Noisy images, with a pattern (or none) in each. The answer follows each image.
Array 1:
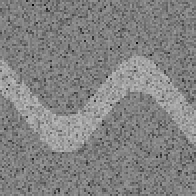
a wavy band
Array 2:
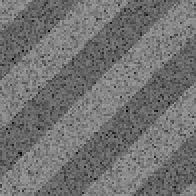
diagonal stripes
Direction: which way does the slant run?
bottom left to top right
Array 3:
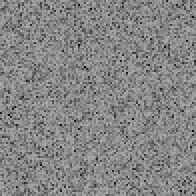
only noise
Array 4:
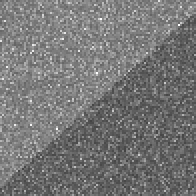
a sharp edge
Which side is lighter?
top left
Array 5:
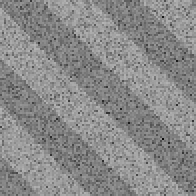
diagonal stripes
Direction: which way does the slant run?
top left to bottom right
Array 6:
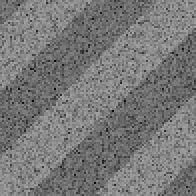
diagonal stripes
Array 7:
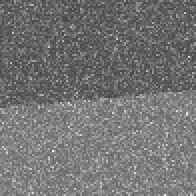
a sharp edge
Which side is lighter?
bottom
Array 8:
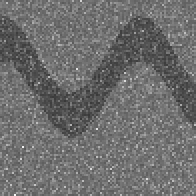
a wavy band
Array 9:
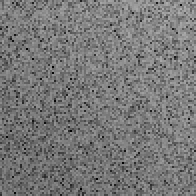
a smooth slope
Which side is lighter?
top right
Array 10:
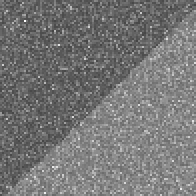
a sharp edge
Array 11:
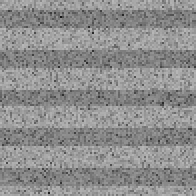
horizontal stripes
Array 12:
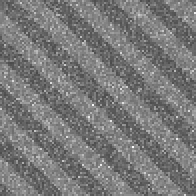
diagonal stripes
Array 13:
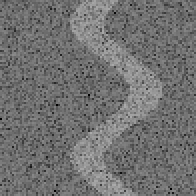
a wavy band
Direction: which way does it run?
top to bottom
